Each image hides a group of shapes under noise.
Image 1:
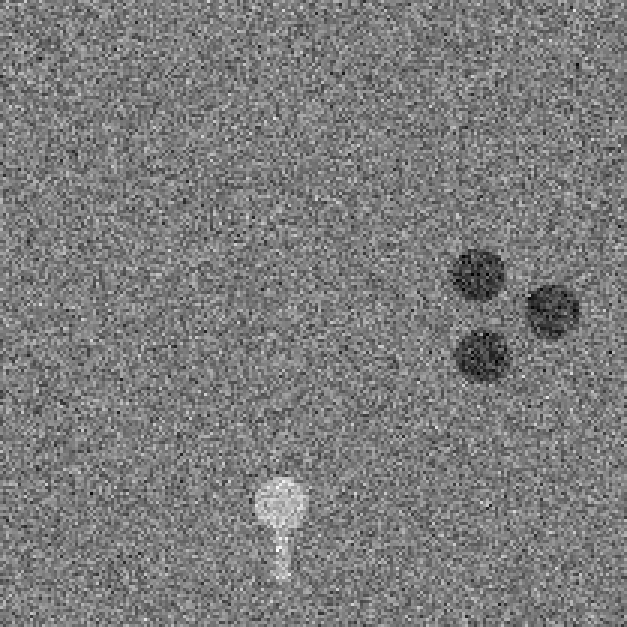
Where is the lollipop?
bottom middle
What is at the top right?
nothing
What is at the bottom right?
nothing
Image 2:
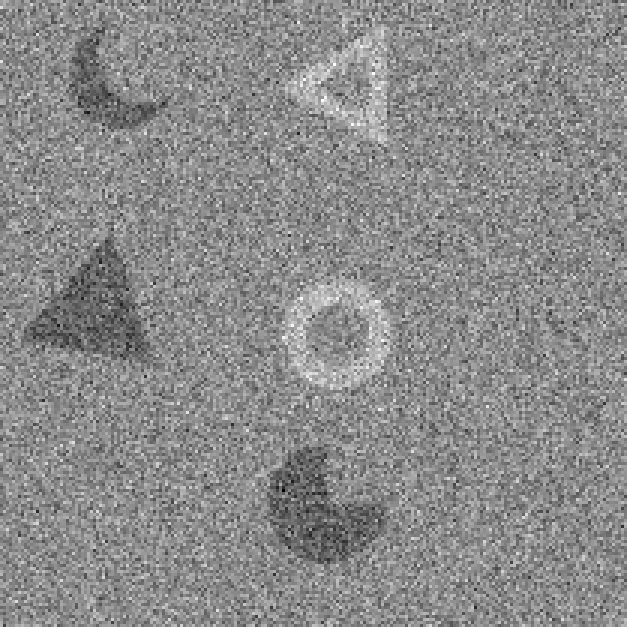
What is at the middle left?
triangle
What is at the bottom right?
nothing
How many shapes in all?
5
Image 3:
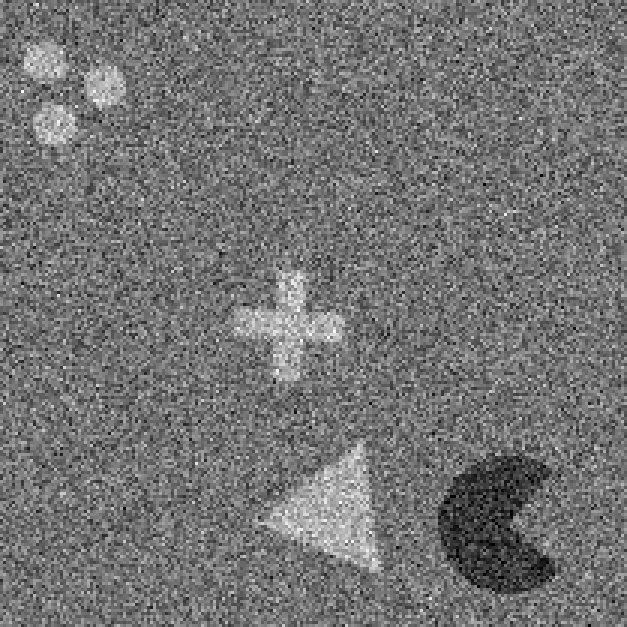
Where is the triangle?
bottom middle
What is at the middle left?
nothing
